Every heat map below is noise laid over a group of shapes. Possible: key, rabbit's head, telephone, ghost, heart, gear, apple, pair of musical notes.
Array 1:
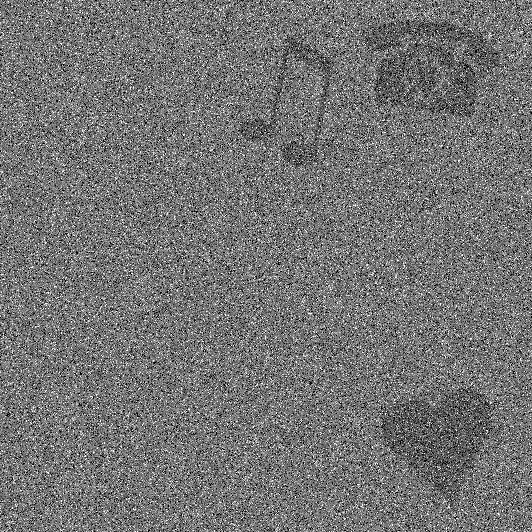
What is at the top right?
telephone
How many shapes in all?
3
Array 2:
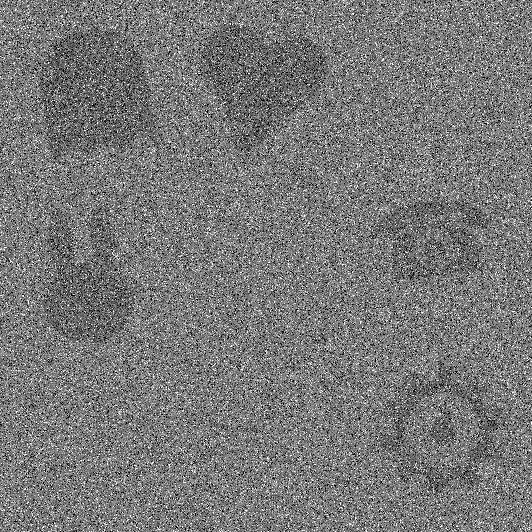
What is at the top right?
nothing
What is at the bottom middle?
nothing
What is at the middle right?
telephone
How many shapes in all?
5
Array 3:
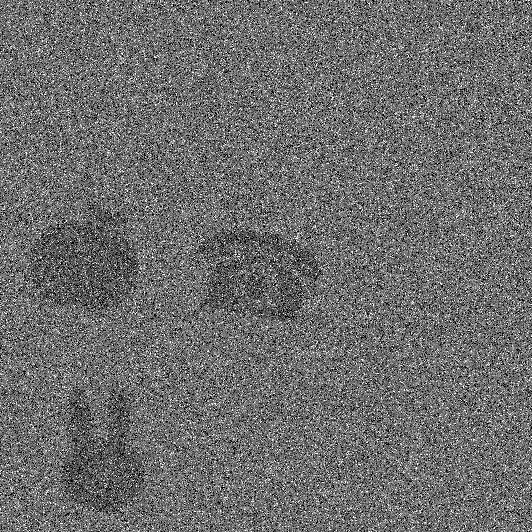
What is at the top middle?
nothing
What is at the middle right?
nothing
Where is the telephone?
centre
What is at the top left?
nothing
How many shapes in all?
3
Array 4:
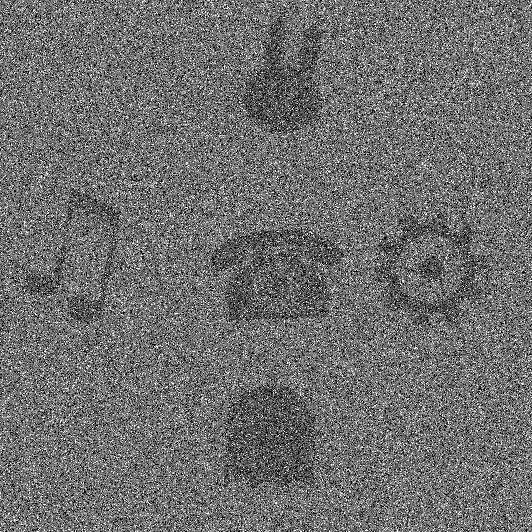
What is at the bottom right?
nothing
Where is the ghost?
bottom middle
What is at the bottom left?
nothing
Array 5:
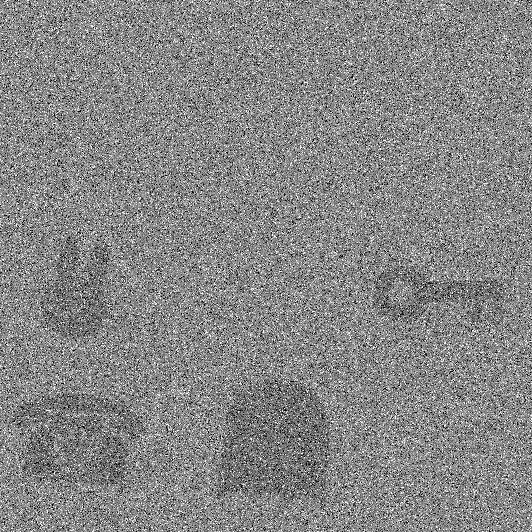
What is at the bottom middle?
ghost
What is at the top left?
nothing
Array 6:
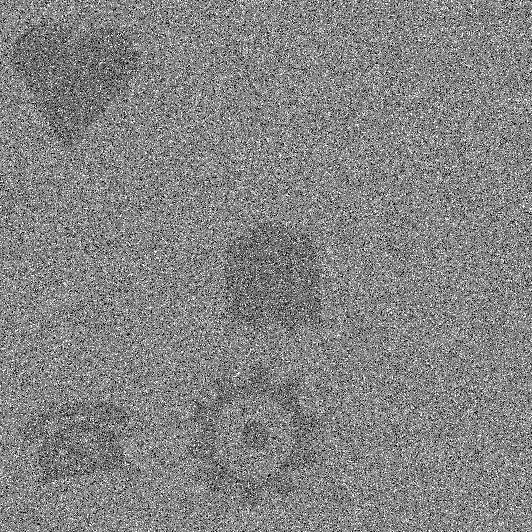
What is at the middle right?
nothing
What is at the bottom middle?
gear
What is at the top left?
heart
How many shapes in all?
4
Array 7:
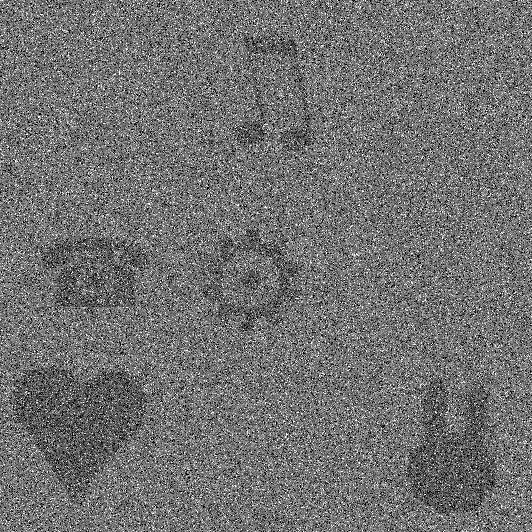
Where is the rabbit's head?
bottom right
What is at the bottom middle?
nothing
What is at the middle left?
telephone
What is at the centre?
gear
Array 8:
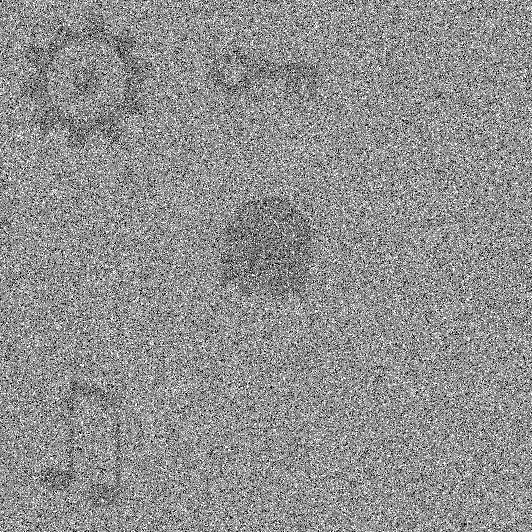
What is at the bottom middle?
nothing
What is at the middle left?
nothing
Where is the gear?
top left
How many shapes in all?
4
